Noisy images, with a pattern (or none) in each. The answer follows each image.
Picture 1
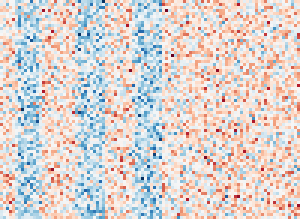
bands of columns
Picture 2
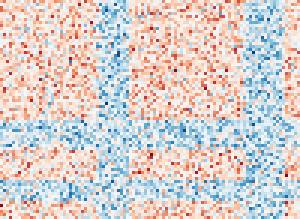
bands of rows crossing bands of columns
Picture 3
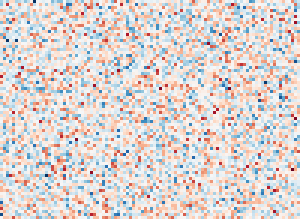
only noise
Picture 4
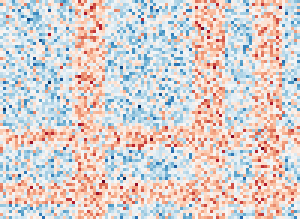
bands of rows crossing bands of columns
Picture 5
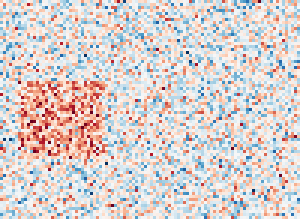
one block
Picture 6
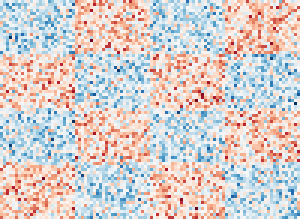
a checkerboard
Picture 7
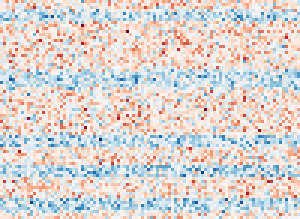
bands of rows
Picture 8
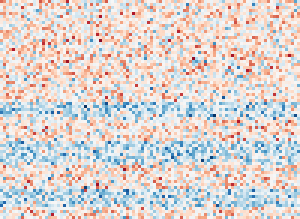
bands of rows
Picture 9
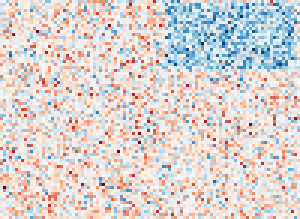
one block
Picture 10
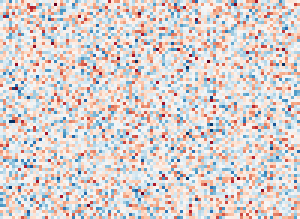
only noise
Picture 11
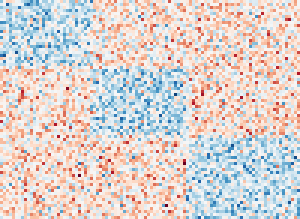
blocks along the diagonal
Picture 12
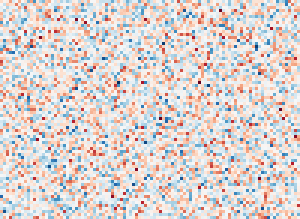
only noise
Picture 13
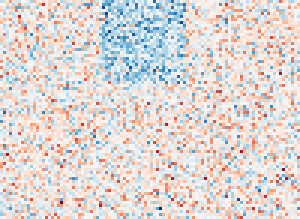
one block
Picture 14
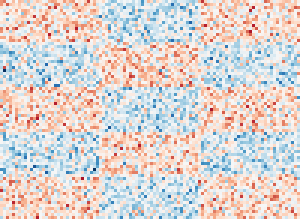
a checkerboard
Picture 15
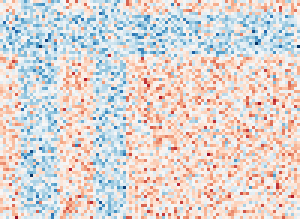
bands of rows crossing bands of columns
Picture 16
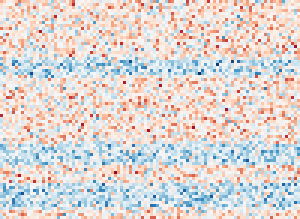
bands of rows
